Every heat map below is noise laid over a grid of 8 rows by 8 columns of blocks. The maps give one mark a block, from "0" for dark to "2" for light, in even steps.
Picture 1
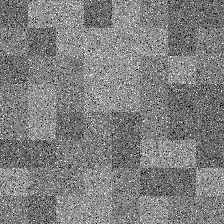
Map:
0 2 2 0 2 1 0 0
1 0 2 2 2 2 0 1
0 1 1 2 2 1 2 1
1 2 1 2 2 1 0 0
1 2 0 1 0 1 0 0
0 0 1 1 0 2 2 0
2 1 1 2 1 0 0 2
1 0 2 2 1 2 1 1
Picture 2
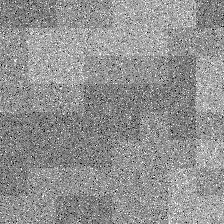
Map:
0 0 1 1 2 2 2 0
1 2 2 2 2 2 1 1
1 2 2 1 1 1 0 2
1 1 1 0 0 0 0 2
0 0 0 0 0 1 0 1
0 0 0 0 1 1 1 2
0 1 1 1 1 1 2 1
1 1 0 0 1 1 2 2
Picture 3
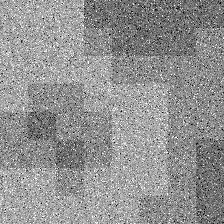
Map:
2 2 2 0 0 0 0 0
2 2 2 1 0 0 0 1
2 2 2 2 1 1 1 1
2 1 1 2 2 2 1 1
1 0 1 1 2 2 1 1
1 1 0 1 2 2 1 0
2 2 1 2 2 2 1 0
2 2 2 2 2 1 1 0
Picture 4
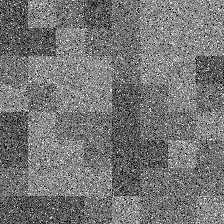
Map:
0 2 1 0 1 2 2 2
0 0 2 1 1 2 2 2
1 2 2 2 1 2 2 0
2 1 2 2 0 1 2 1
0 2 1 1 0 1 1 2
0 2 2 1 0 0 2 1
1 2 2 2 0 1 1 1
0 0 0 1 2 1 1 2
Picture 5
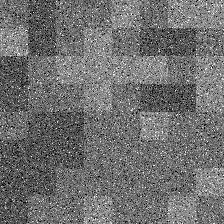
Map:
1 0 1 1 2 1 2 2
2 0 1 2 1 0 0 1
0 1 2 2 2 2 1 2
0 1 1 2 1 0 0 2
1 0 0 1 1 2 1 1
0 0 0 1 1 1 1 1
0 0 1 1 1 1 1 2
0 1 1 2 1 1 2 1
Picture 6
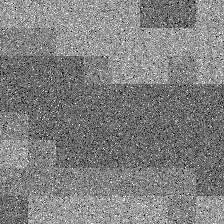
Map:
2 2 2 2 2 0 0 2
1 1 2 2 2 2 2 2
0 0 0 1 2 2 1 2
0 0 0 0 0 0 0 0
1 0 0 0 0 0 0 0
2 1 0 0 0 0 0 0
1 1 1 1 1 1 1 0
0 2 2 2 2 2 1 2
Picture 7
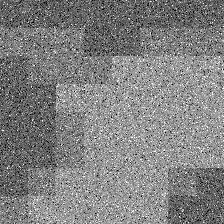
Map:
0 0 0 0 0 0 0 0
1 1 1 0 0 1 1 1
0 1 1 1 2 2 2 2
0 0 2 2 2 2 2 2
0 0 1 2 2 2 2 2
0 0 1 2 2 2 2 2
0 1 2 2 2 2 1 0
1 2 2 2 2 2 0 0
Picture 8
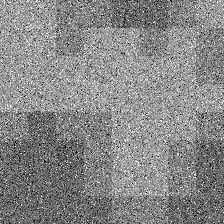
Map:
2 2 1 1 0 0 1 2
2 2 1 2 2 1 2 1
2 2 2 2 2 2 2 1
2 2 2 2 2 2 2 2
1 0 1 1 2 2 2 1
0 0 0 1 2 2 1 0
0 0 0 1 2 2 1 0
0 0 0 0 1 1 0 0
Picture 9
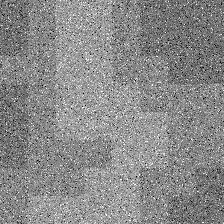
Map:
0 1 2 2 1 0 0 0
0 1 2 2 1 0 0 0
1 1 2 2 1 1 0 0
0 1 2 2 2 1 1 1
0 1 2 2 2 2 1 1
0 1 1 1 2 2 1 1
1 1 1 2 2 1 1 0
1 2 2 2 2 1 0 0
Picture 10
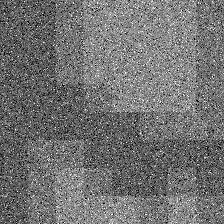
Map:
0 0 1 2 2 2 2 1
0 0 1 2 2 2 2 1
0 0 1 2 2 2 2 1
0 0 0 1 2 2 2 1
0 0 0 0 0 1 1 1
0 1 1 0 0 0 0 0
0 1 2 1 0 0 1 0
0 1 2 2 2 1 2 1
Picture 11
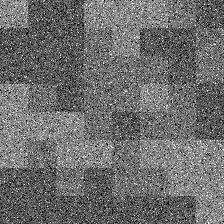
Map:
2 0 0 2 2 2 1 0
0 0 0 1 2 0 0 1
0 0 0 1 1 1 0 1
2 1 0 1 1 2 1 0
2 2 2 1 0 1 1 0
2 1 2 2 1 2 2 2
0 0 1 0 1 1 2 2
0 0 0 0 0 0 0 2
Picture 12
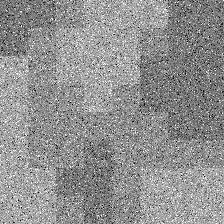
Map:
0 0 1 2 2 2 0 0
0 1 2 2 2 1 0 0
2 1 2 2 2 0 0 0
2 1 1 2 1 0 0 0
2 1 1 1 1 1 0 0
2 1 1 0 1 1 1 1
2 2 0 0 1 2 2 2
2 2 1 0 1 2 2 2
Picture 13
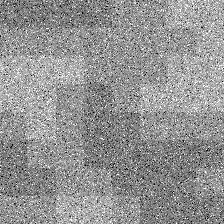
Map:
0 0 0 0 1 1 2 2
1 1 1 1 1 1 1 2
2 2 2 1 1 1 2 2
2 2 1 0 1 2 2 2
1 2 1 0 0 1 1 1
0 1 1 0 0 0 0 0
0 0 1 1 0 0 0 1
1 1 2 2 1 0 0 0
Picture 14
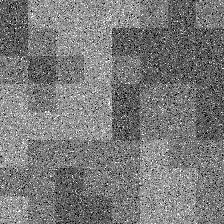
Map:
0 2 2 2 2 1 0 1
0 1 2 2 0 0 0 0
1 0 1 2 1 0 0 0
2 1 2 2 0 1 1 0
2 2 2 2 0 1 1 0
2 1 1 1 1 2 1 1
1 1 0 1 1 2 2 1
2 1 0 0 1 2 2 1
